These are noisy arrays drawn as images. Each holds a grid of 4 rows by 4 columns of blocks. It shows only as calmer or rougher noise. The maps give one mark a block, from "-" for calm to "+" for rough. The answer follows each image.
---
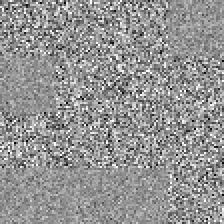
+++-
-+++
++++
---+
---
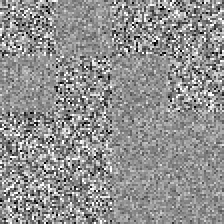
+-++
-+-+
++--
++--
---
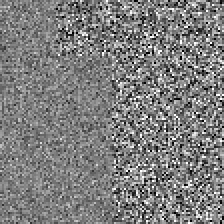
-+++
--++
--++
--++
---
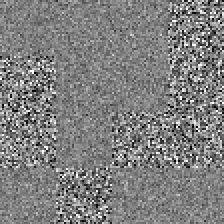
---+
+--+
+-++
-+--
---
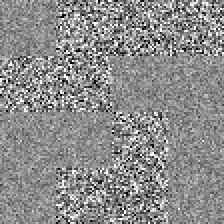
-+++
++--
--+-
-++-
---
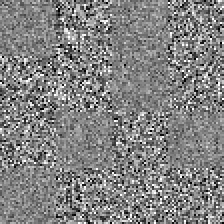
-+-+
++-+
+-+-
-+++
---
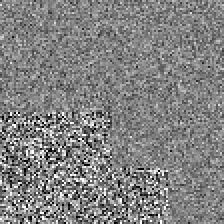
----
----
++--
+++-
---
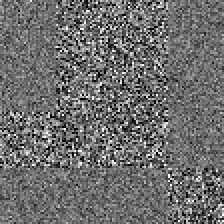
-++-
-++-
+++-
---+
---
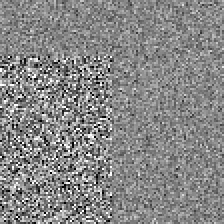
----
++--
++--
++--
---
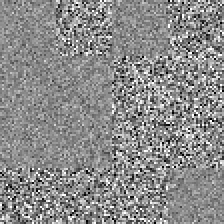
-+-+
--++
--++
+++-
